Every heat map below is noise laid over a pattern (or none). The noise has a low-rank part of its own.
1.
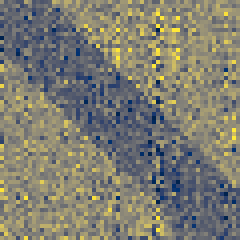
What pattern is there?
a diagonal band
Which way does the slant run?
top left to bottom right
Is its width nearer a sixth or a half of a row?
a half
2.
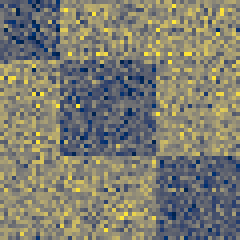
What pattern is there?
blocks along the diagonal
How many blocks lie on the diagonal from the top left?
3
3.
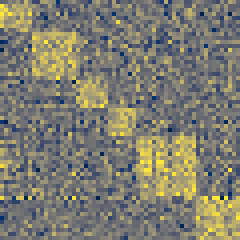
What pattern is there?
blocks along the diagonal
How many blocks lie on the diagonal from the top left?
6
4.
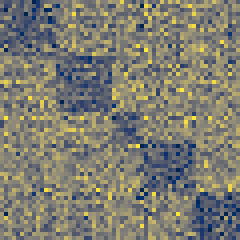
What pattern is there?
blocks along the diagonal
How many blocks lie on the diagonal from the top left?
5
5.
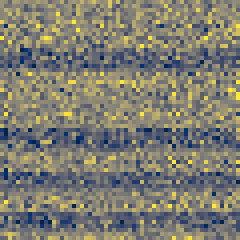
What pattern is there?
bands of rows
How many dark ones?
4
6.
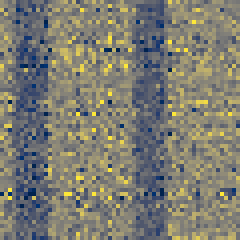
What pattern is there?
bands of columns
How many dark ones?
2
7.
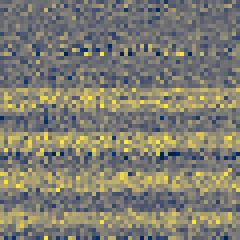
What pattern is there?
bands of rows
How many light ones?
4
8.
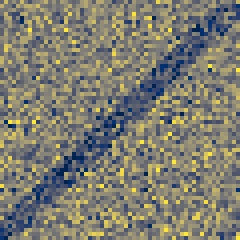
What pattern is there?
a diagonal band
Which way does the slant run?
bottom left to top right
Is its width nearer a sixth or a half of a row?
a sixth
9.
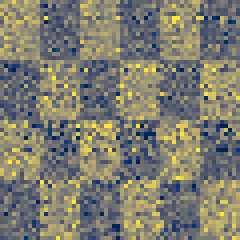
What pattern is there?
a checkerboard
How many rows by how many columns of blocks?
4 by 6
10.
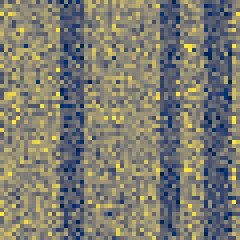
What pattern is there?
bands of columns
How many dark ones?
3
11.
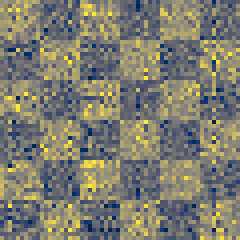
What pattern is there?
a checkerboard
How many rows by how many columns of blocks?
6 by 6
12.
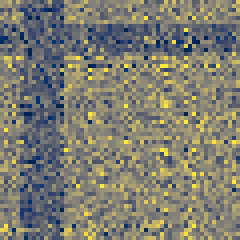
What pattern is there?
bands of rows crossing bands of columns
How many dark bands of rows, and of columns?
1 and 1
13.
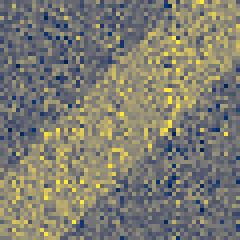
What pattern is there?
a diagonal band
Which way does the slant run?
bottom left to top right
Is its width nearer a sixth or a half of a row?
a half
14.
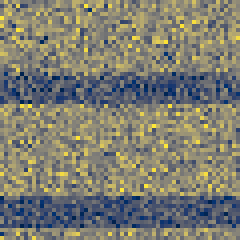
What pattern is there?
bands of rows
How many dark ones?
2
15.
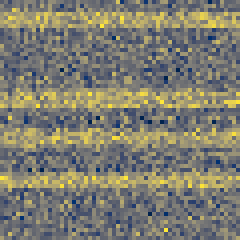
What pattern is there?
bands of rows
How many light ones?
4
